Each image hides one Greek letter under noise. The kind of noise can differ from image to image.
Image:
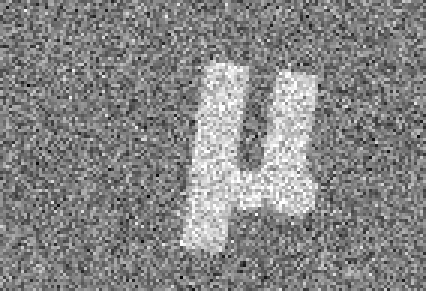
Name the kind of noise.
independent entries
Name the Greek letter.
mu
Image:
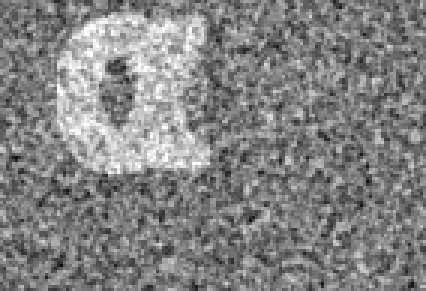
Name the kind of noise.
blotchy
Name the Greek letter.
alpha
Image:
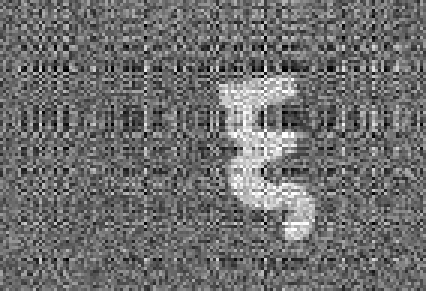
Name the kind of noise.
low rank plus noise
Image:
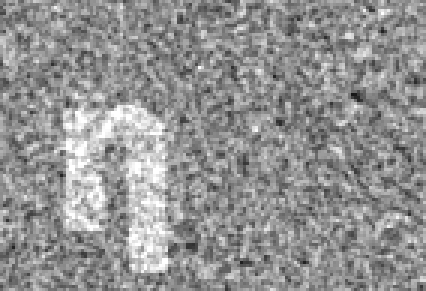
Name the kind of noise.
blotchy
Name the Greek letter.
eta
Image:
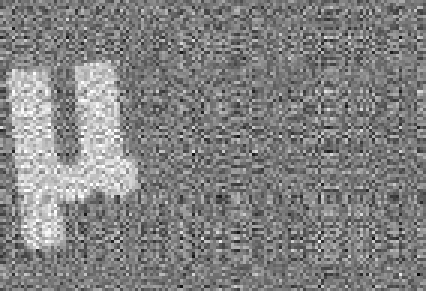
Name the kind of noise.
low rank plus noise
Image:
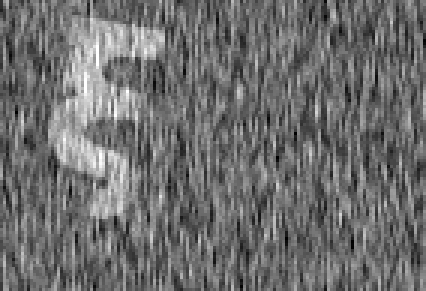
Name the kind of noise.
streaked along the columns
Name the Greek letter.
xi
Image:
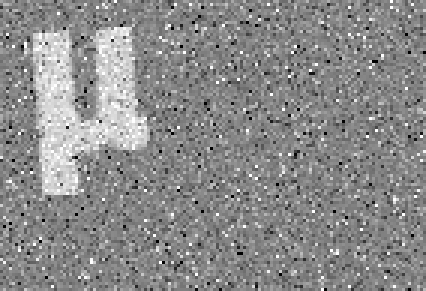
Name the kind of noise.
heavy tails
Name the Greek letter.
mu
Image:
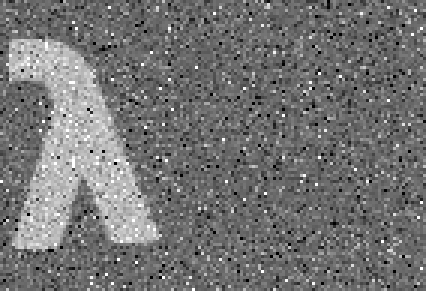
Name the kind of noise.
heavy tails
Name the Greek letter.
lambda
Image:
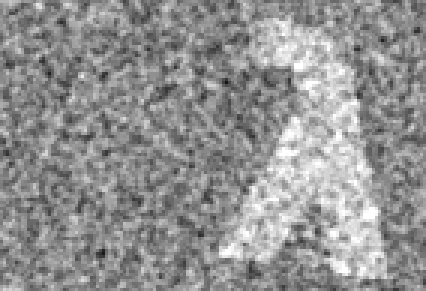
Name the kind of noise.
blotchy
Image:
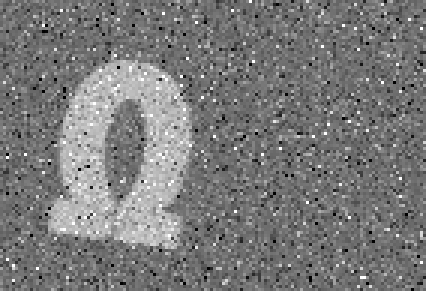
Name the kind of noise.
heavy tails
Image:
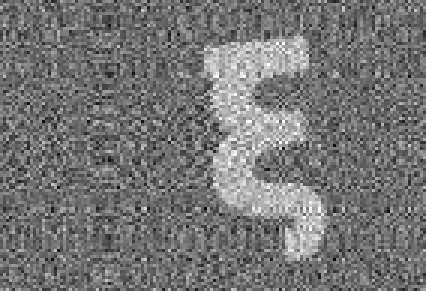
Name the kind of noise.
low rank plus noise
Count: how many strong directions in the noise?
three or four
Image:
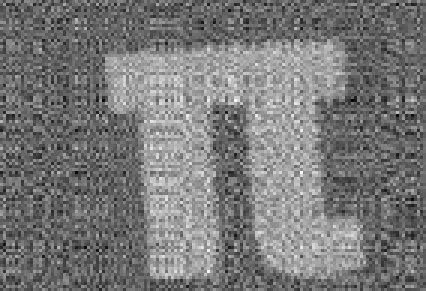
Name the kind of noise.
low rank plus noise
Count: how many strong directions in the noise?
two
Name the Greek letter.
pi
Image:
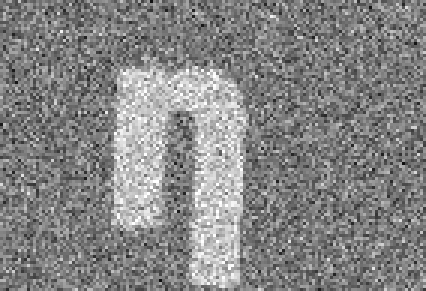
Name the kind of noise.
independent entries
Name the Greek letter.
eta
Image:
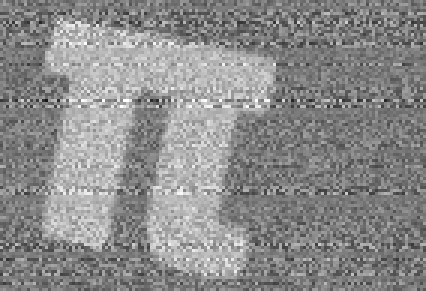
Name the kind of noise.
rows of uneven size
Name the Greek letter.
pi
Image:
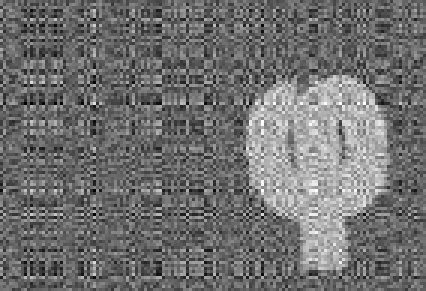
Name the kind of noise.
low rank plus noise
